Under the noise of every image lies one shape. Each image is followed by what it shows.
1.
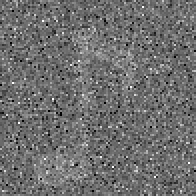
light musical note
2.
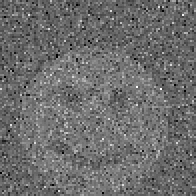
light smiling face
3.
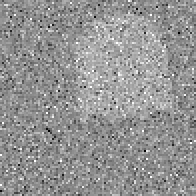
light ghost
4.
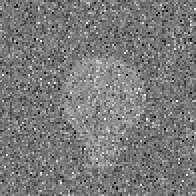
light light bulb
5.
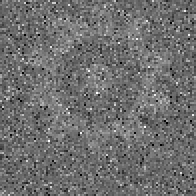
light gear
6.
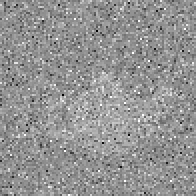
light teapot
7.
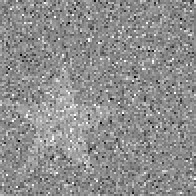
light star
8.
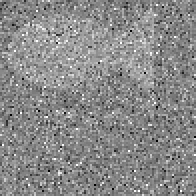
light fish
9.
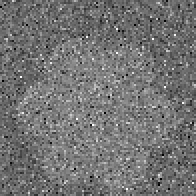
light flower
